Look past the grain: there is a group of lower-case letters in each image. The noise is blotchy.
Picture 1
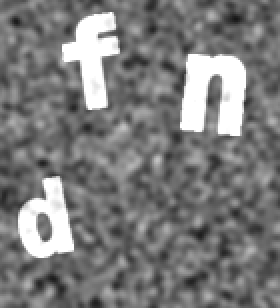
top left: f; top right: n; bottom left: d
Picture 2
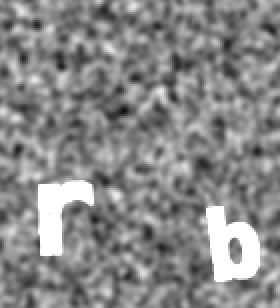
bottom left: r; bottom right: b
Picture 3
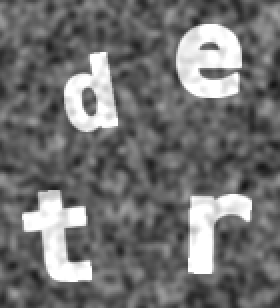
top left: d; top right: e; bottom left: t; bottom right: r
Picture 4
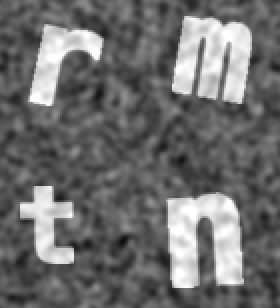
top left: r; top right: m; bottom left: t; bottom right: n
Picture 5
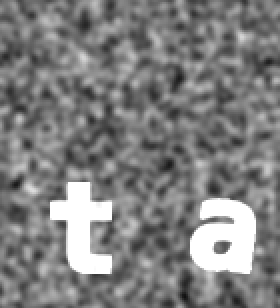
bottom left: t; bottom right: a
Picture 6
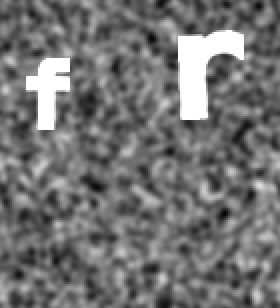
top left: f; top right: r
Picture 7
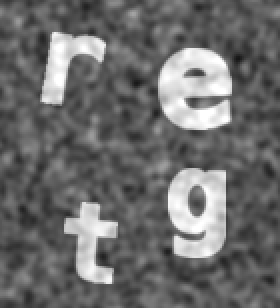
top left: r; top right: e; bottom left: t; bottom right: g
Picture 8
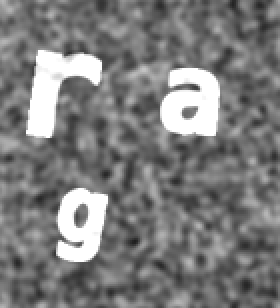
top left: r; top right: a; bottom left: g
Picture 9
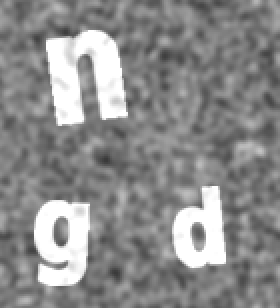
top left: n; bottom left: g; bottom right: d
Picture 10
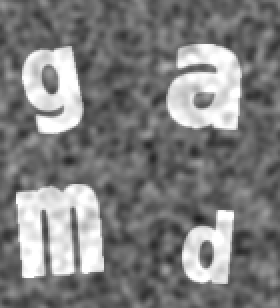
top left: g; top right: a; bottom left: m; bottom right: d
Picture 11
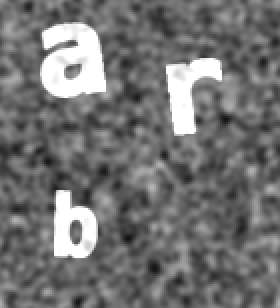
top left: a; top right: r; bottom left: b
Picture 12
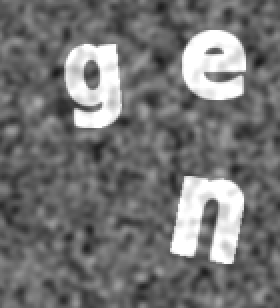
top left: g; top right: e; bottom right: n
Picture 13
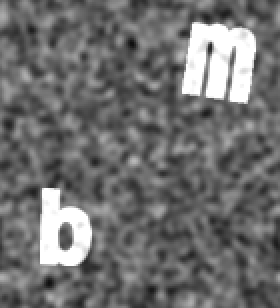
top right: m; bottom left: b
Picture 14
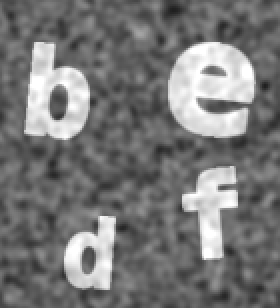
top left: b; top right: e; bottom left: d; bottom right: f
